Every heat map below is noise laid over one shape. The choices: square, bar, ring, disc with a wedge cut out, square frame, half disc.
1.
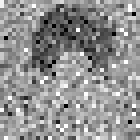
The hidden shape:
disc with a wedge cut out
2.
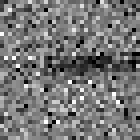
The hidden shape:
bar
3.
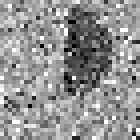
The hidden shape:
half disc
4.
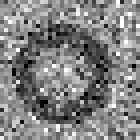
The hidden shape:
ring
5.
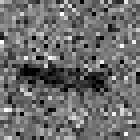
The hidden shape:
bar
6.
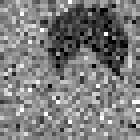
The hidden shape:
disc with a wedge cut out
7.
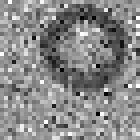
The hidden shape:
ring
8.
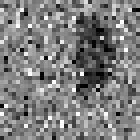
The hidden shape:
half disc
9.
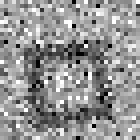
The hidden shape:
square frame
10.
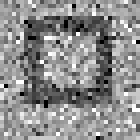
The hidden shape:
square frame
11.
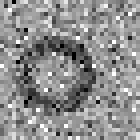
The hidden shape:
ring
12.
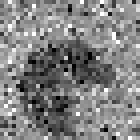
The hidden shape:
disc with a wedge cut out
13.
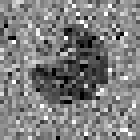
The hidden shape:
disc with a wedge cut out
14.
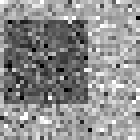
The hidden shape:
square
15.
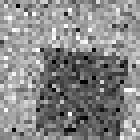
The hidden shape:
square
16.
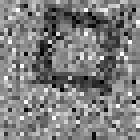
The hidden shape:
square frame
